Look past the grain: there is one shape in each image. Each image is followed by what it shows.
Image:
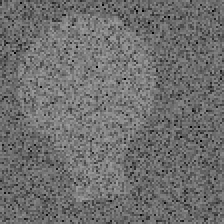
light bulb
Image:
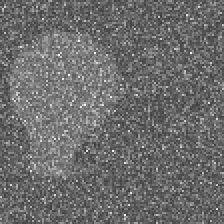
light bulb
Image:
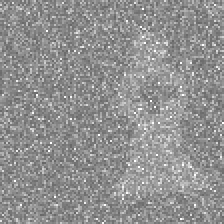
chess bishop
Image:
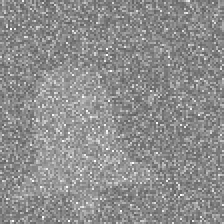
bell
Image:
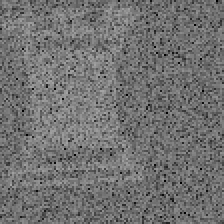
chess rook
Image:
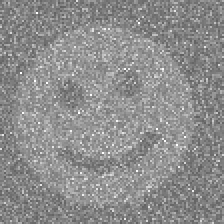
smiling face
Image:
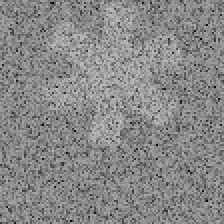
asterisk
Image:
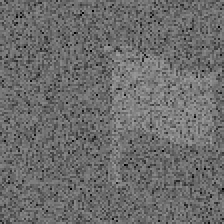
flag
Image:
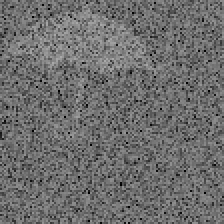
umbrella
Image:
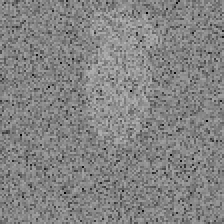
footprint
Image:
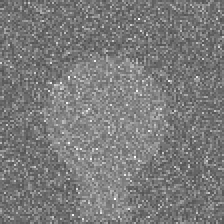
light bulb
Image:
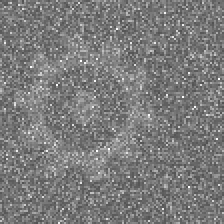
gear
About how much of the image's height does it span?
two thirds
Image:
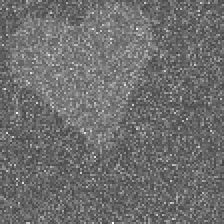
heart
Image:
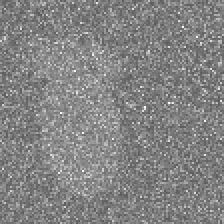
footprint
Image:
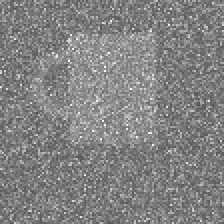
cup
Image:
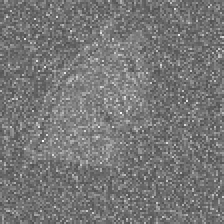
chess knight
